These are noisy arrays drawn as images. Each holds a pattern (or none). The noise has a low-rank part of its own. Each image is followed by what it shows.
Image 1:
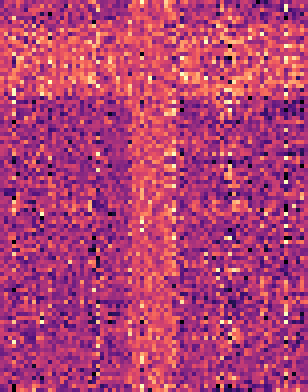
bands of rows crossing bands of columns
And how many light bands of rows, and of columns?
1 and 1
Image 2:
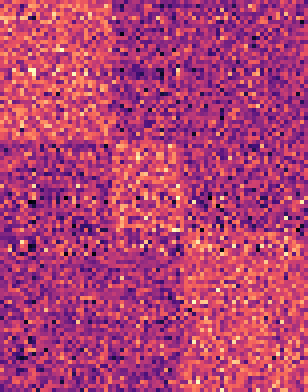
blocks along the diagonal
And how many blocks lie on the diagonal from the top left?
3
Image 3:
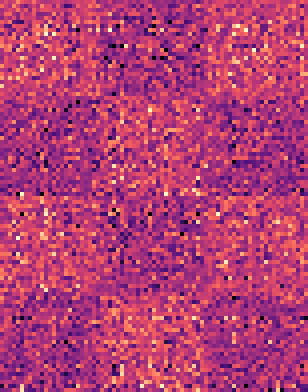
a checkerboard
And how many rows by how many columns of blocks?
4 by 3
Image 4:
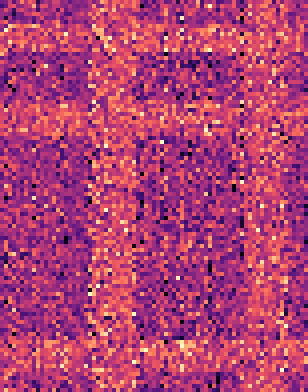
bands of rows crossing bands of columns
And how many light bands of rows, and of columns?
3 and 2
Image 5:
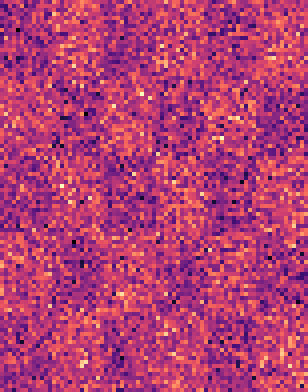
a checkerboard
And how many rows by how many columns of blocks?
5 by 6
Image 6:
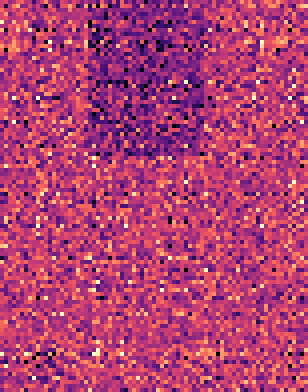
one block
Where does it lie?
top middle
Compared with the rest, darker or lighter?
darker
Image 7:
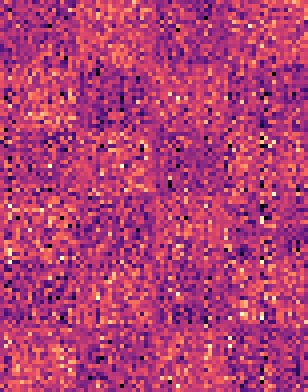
a checkerboard
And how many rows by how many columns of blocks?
6 by 4
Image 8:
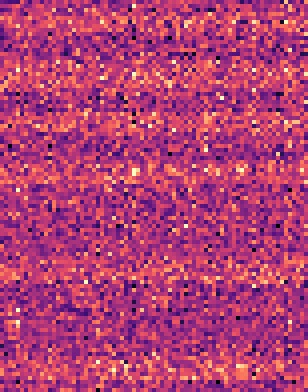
bands of rows
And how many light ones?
6
